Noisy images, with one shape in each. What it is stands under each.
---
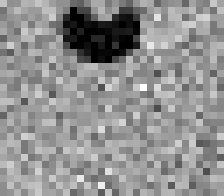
disc with a wedge cut out
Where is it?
top middle
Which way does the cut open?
up
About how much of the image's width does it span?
a third
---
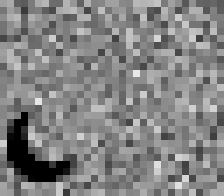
crescent
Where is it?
bottom left
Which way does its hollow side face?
up and right
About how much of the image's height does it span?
a third
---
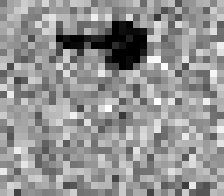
lollipop
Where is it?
top middle
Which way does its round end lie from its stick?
right
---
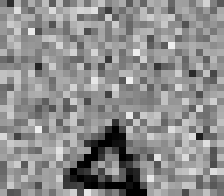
triangle frame
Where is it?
bottom middle
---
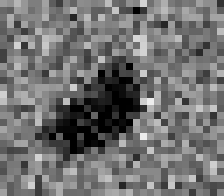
half disc
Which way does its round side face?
down and right
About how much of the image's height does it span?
half
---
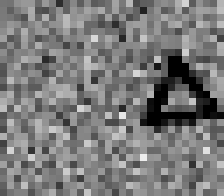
triangle frame
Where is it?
middle right
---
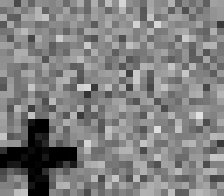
cross
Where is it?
bottom left
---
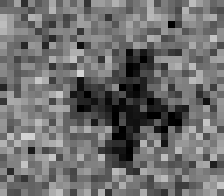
cross
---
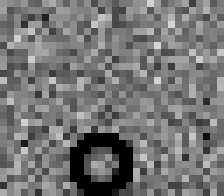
ring
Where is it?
bottom middle
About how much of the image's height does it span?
a third
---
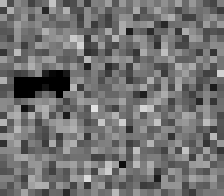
dumbbell
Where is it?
middle left
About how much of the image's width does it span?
a quarter
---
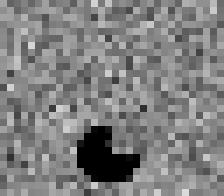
disc with a wedge cut out
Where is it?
bottom middle
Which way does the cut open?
up and right
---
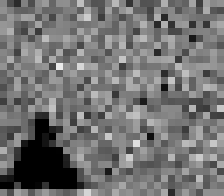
triangle
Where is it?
bottom left
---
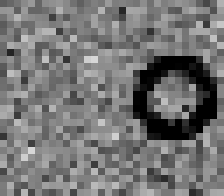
ring
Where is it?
middle right
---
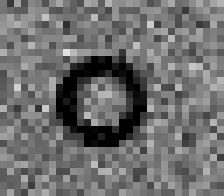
ring
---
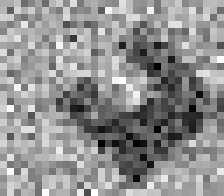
square with a notch
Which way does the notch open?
up and left
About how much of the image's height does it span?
nearly all
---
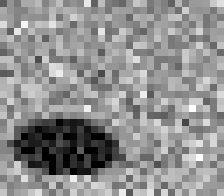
ellipse
